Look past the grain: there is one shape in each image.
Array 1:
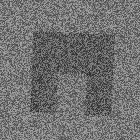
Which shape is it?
square with a notch
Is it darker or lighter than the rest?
darker
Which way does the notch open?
down
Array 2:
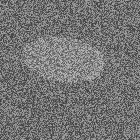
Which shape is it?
ellipse
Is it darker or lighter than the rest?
lighter
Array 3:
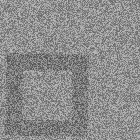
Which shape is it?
square frame
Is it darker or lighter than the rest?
darker
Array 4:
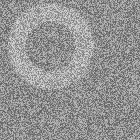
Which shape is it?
ring
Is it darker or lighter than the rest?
lighter
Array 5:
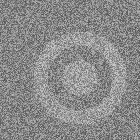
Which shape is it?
bullseye
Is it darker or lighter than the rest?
lighter
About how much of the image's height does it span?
two thirds
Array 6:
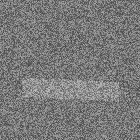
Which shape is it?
bar
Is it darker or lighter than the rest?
lighter
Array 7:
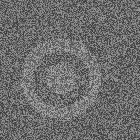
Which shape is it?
bullseye
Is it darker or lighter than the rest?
lighter
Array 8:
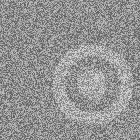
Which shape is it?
bullseye
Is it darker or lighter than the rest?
lighter
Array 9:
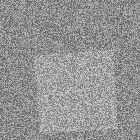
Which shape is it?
square
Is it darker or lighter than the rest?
lighter
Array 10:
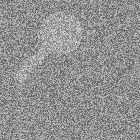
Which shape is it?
lollipop
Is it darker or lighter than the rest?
lighter
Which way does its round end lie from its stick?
up and right
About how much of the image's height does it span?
half
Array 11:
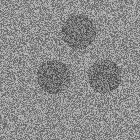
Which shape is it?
three dots
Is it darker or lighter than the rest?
darker
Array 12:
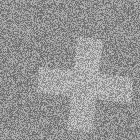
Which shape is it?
cross
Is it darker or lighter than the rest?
lighter
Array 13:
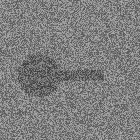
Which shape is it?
lollipop
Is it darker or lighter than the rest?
darker
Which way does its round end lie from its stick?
left
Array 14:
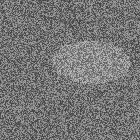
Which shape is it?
ellipse
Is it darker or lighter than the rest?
lighter
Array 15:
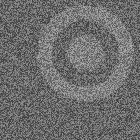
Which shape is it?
bullseye
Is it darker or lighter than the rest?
lighter
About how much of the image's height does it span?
two thirds
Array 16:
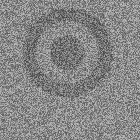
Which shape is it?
bullseye
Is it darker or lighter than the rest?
darker
